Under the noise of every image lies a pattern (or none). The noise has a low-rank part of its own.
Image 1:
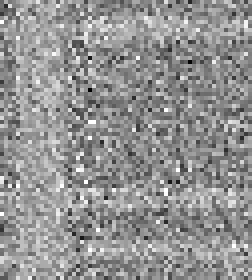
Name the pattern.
bands of rows crossing bands of columns
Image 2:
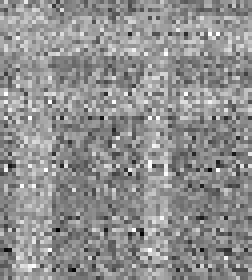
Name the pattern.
bands of rows crossing bands of columns
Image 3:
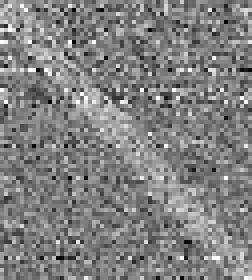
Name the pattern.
a diagonal band
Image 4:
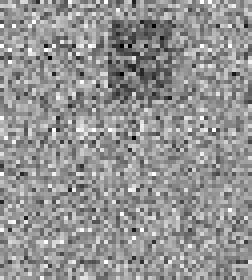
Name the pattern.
one block
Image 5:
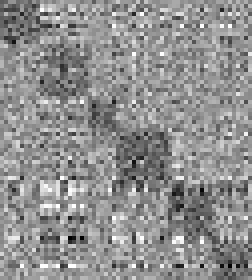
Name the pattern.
blocks along the diagonal
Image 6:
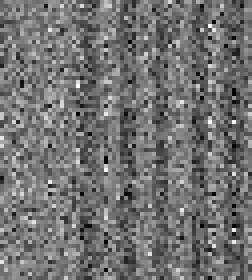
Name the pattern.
bands of columns
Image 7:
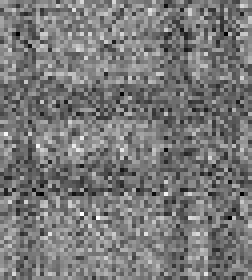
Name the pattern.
bands of rows crossing bands of columns
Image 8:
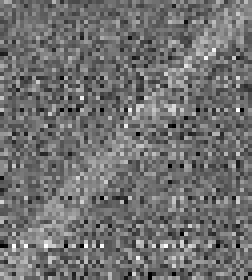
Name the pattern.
a diagonal band
